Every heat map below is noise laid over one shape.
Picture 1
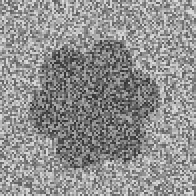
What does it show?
dark flower
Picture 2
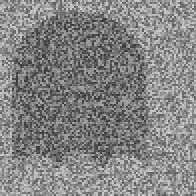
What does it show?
dark ghost
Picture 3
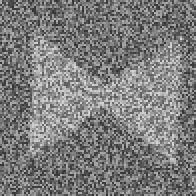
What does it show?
light bow tie
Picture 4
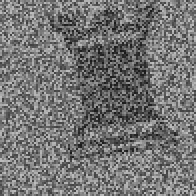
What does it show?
dark chess rook
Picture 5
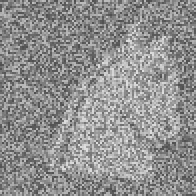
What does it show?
light chess knight
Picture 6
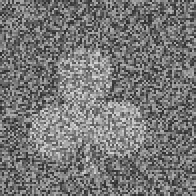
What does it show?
light club
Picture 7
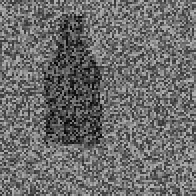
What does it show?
dark bottle
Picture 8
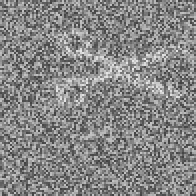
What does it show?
light pair of scissors
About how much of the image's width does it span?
two thirds
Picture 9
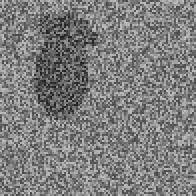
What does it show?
dark footprint
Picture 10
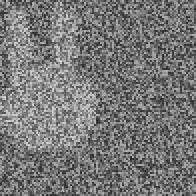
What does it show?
light rabbit's head
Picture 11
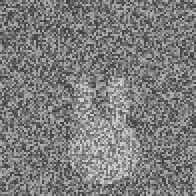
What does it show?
light rabbit's head
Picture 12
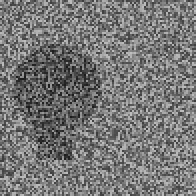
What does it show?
dark light bulb
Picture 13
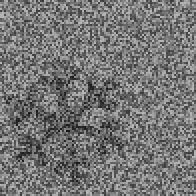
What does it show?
dark snowflake
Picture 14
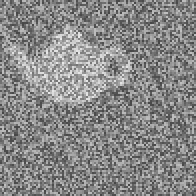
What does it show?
light teapot
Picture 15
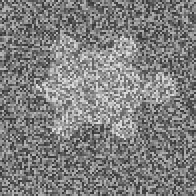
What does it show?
light turtle
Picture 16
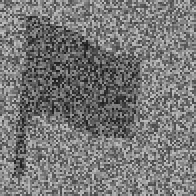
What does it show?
dark flag
